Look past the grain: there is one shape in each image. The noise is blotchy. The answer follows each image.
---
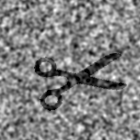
pair of scissors
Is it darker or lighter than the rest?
darker
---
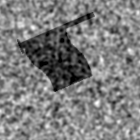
flag
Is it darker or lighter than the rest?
darker
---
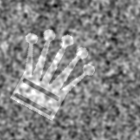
chess queen
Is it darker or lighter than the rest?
lighter
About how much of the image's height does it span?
two thirds
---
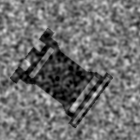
chess rook
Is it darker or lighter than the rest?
darker
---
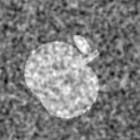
apple
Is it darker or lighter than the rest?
lighter
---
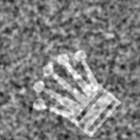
chess queen
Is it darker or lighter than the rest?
lighter
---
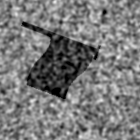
flag
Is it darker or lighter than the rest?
darker
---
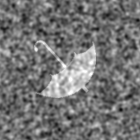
umbrella
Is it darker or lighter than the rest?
lighter
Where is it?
centre
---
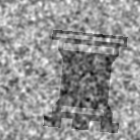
chess rook
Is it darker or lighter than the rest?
darker
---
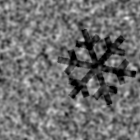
snowflake
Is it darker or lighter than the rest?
darker
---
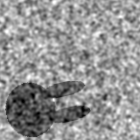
rabbit's head
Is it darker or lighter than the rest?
darker
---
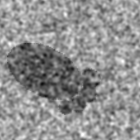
footprint
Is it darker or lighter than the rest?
darker
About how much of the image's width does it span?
two thirds
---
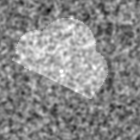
cloud
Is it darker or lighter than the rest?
lighter
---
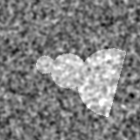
chess pawn
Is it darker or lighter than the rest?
lighter
